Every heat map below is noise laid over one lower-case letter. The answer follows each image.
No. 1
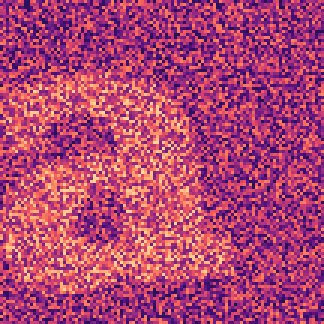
a
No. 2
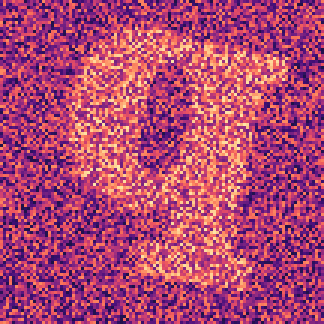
q
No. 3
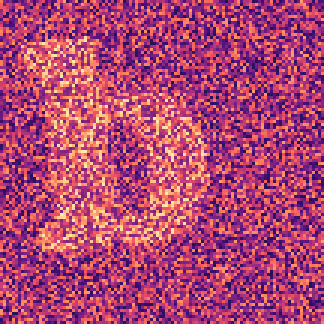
b
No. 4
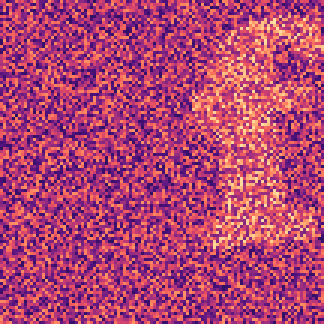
f
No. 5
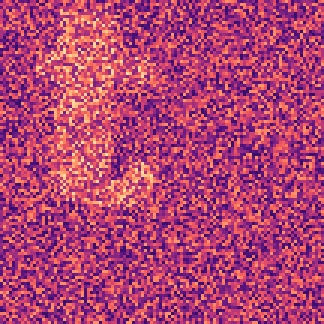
t
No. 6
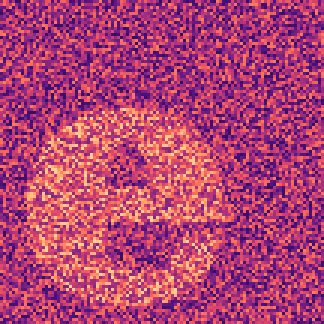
e
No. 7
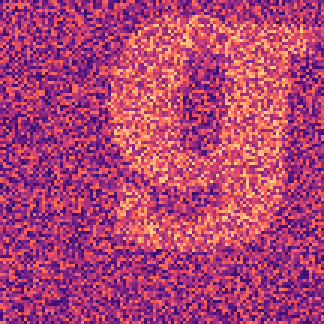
g
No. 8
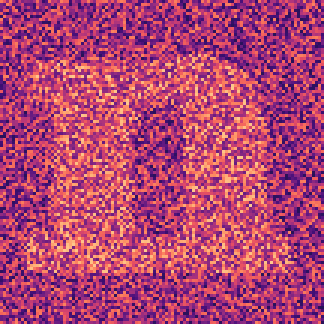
n
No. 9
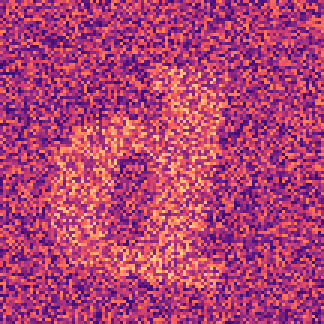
d
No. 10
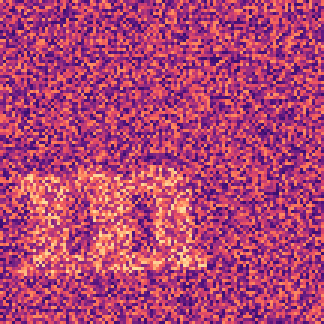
m
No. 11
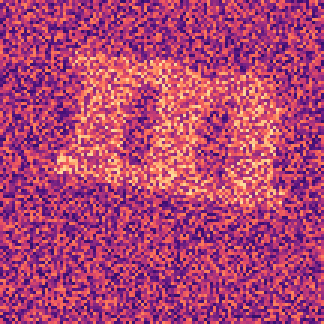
m
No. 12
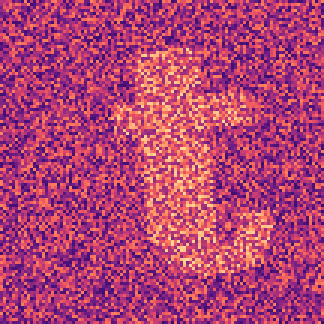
t
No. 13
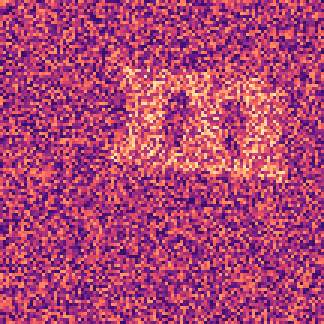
m
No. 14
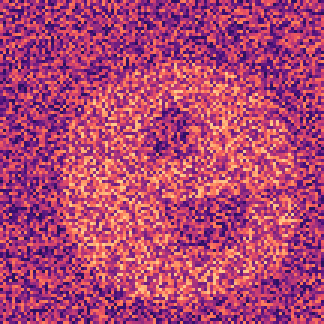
e
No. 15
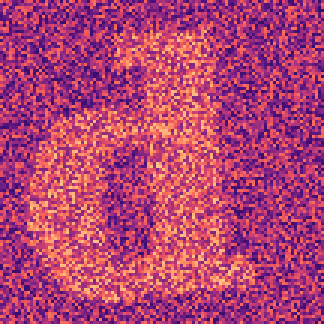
d
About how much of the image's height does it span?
nearly all
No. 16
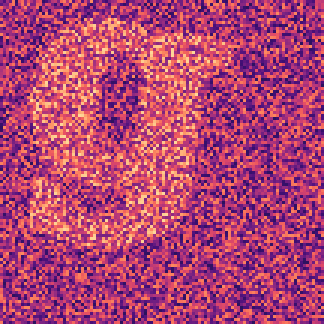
g
